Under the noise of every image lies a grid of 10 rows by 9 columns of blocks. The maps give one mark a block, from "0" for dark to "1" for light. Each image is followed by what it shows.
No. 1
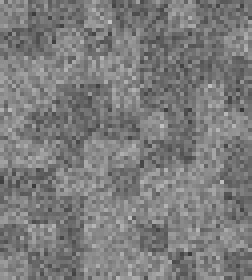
100100100
001010001
111110000
110010010
100001011
110110010
001101110
100111110
010110111
100111010
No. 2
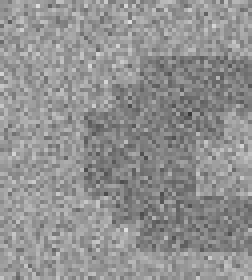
111111111
111111111
111110000
111100000
111000001
111000011
111000011
111100000
111110000
111111111
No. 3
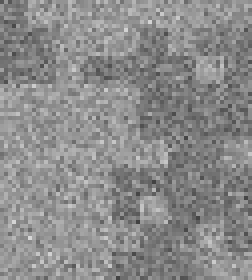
011111111
001110100
001000010
111110000
111110000
111111001
111100000
111101000
111110010
111100011
